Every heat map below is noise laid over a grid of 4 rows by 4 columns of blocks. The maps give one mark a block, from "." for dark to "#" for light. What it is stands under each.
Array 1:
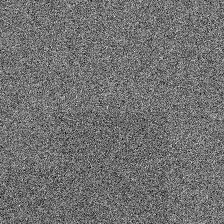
# # # #
# # # #
# . . #
. . . #
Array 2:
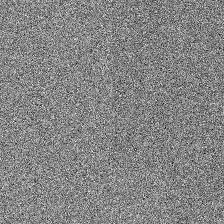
# # . .
# # . .
# # . .
# # # .
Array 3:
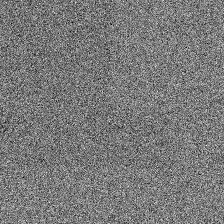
. . # #
. . # #
. . . #
# # # #
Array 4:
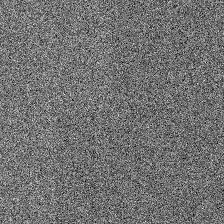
# # . .
# # . .
# . . .
# . . .
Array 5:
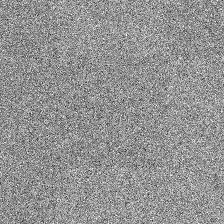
. # # .
. . . #
. . . #
. # # #
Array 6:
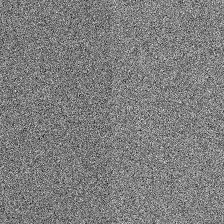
. . # #
. . # #
. . # #
. . # #
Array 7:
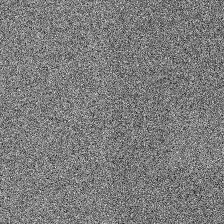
# # . .
# # . .
# # . #
# # . .
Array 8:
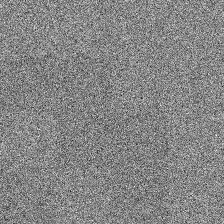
# # # #
. . # #
# . . #
. # . #
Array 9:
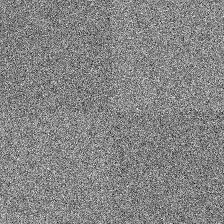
. . # #
. . # #
# # . .
# # . .
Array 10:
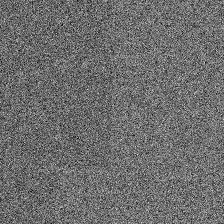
. . # #
. . # #
. . # #
. # # #
